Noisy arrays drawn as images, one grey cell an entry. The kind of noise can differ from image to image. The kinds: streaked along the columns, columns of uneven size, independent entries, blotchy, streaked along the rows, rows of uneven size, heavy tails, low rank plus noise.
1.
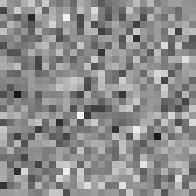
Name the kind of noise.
independent entries
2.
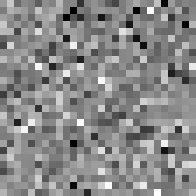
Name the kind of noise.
heavy tails
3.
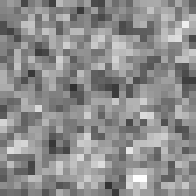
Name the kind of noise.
blotchy
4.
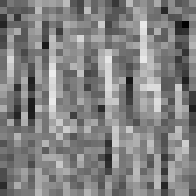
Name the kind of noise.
streaked along the columns
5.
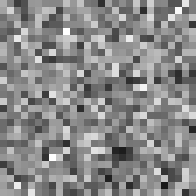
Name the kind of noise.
independent entries
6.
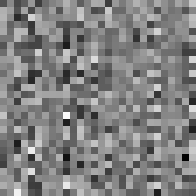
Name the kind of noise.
columns of uneven size
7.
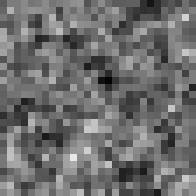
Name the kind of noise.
blotchy
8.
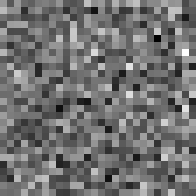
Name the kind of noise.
independent entries
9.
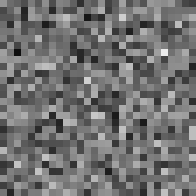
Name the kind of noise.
independent entries
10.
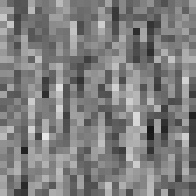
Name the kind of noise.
streaked along the columns
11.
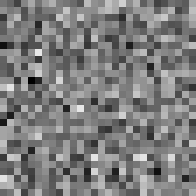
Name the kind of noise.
low rank plus noise
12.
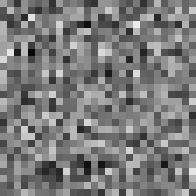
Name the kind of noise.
low rank plus noise
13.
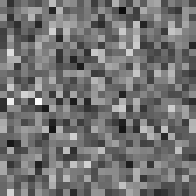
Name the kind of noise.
low rank plus noise
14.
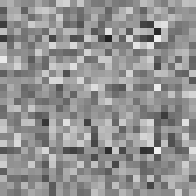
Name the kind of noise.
low rank plus noise
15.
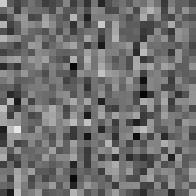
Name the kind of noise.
columns of uneven size
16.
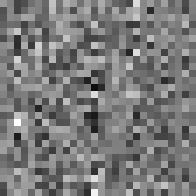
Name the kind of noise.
columns of uneven size
